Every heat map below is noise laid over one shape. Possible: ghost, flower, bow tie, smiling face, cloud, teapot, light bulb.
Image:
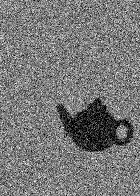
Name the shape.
teapot
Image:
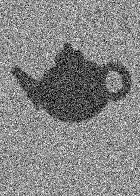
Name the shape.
teapot
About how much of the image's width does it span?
nearly all
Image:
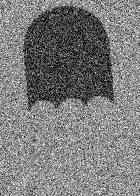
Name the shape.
ghost
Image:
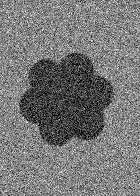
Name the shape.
flower
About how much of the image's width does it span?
two thirds
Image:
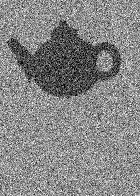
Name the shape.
teapot
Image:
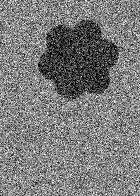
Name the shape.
flower
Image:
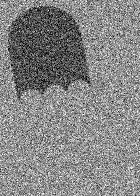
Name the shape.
ghost
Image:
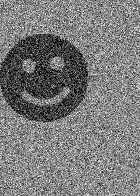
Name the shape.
smiling face
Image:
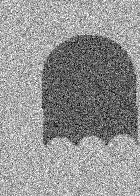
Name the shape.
ghost
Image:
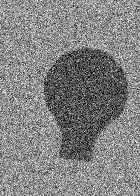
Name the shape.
light bulb
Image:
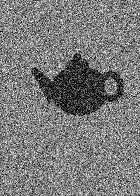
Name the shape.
teapot
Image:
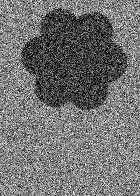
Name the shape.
flower
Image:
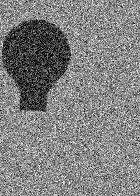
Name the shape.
light bulb
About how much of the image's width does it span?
half
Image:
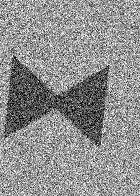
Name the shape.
bow tie
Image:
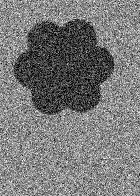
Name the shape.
flower
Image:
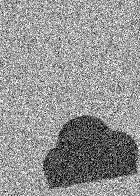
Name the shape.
cloud
